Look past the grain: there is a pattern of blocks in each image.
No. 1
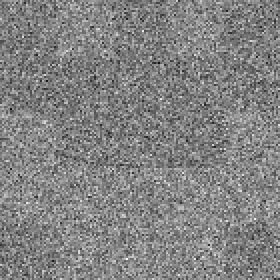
left and right mirror each other
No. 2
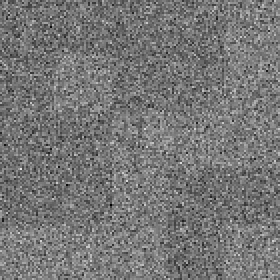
mirrored about the diagonal from the top left
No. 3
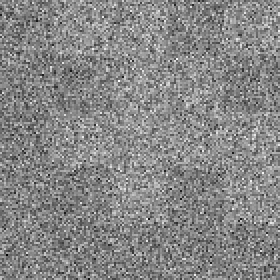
mirrored about the diagonal from the bottom left
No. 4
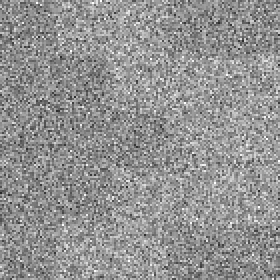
top and bottom mirror each other
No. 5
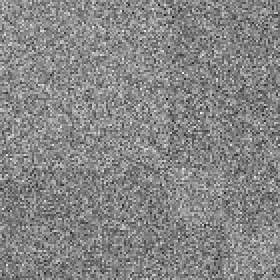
mirrored about the diagonal from the top left
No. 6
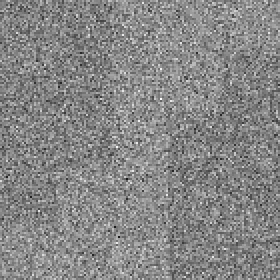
the same after a half turn
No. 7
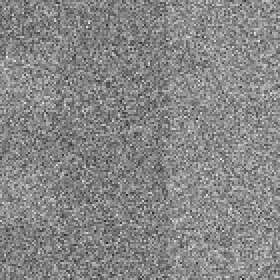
top and bottom mirror each other
